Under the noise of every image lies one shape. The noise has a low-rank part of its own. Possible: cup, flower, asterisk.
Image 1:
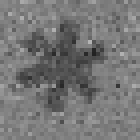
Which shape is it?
asterisk
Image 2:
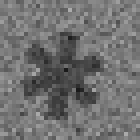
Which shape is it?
asterisk
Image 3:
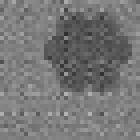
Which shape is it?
flower
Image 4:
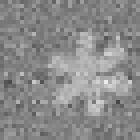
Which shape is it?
asterisk
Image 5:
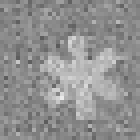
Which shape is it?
asterisk
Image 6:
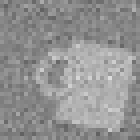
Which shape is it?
cup
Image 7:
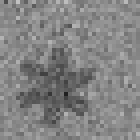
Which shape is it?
asterisk
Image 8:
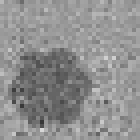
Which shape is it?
flower
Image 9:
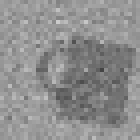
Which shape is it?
cup
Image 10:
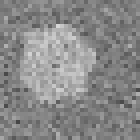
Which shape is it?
flower
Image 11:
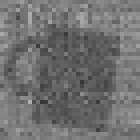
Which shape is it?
cup
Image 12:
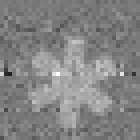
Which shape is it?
asterisk
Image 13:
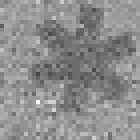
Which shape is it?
asterisk
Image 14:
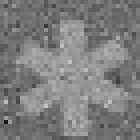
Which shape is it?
asterisk
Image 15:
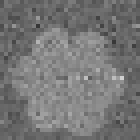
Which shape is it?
flower
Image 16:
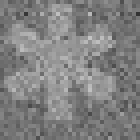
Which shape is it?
asterisk
